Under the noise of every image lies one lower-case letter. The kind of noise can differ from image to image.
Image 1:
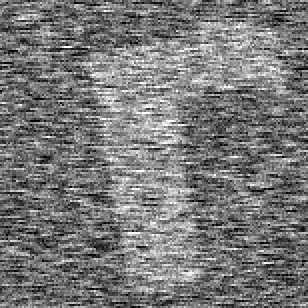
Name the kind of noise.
streaked along the rows
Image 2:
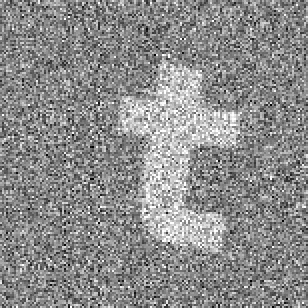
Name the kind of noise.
low rank plus noise
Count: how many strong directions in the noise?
three or four
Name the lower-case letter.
t
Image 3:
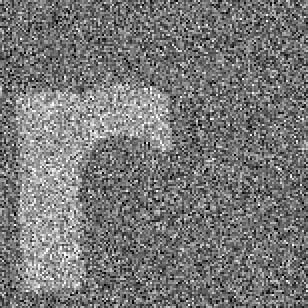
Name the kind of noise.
independent entries
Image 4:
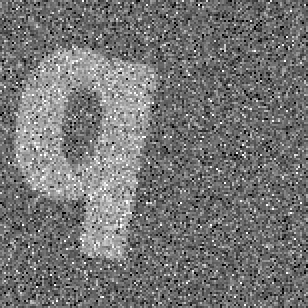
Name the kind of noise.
heavy tails
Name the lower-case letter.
q
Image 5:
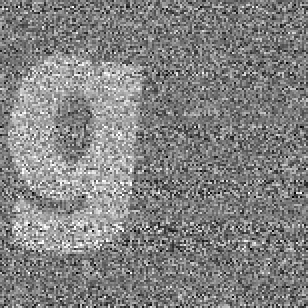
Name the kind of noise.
rows of uneven size
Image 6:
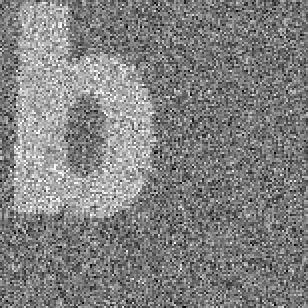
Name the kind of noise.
low rank plus noise
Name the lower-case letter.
b
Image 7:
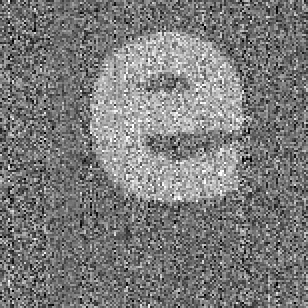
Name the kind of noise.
columns of uneven size
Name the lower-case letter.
e
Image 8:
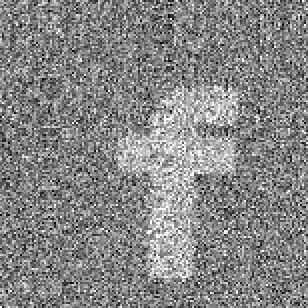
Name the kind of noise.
low rank plus noise
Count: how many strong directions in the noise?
three or four
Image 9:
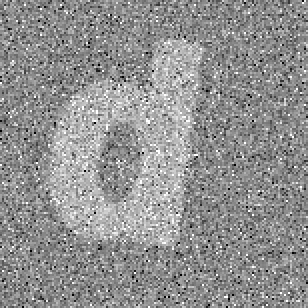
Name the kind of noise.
heavy tails
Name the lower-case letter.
d
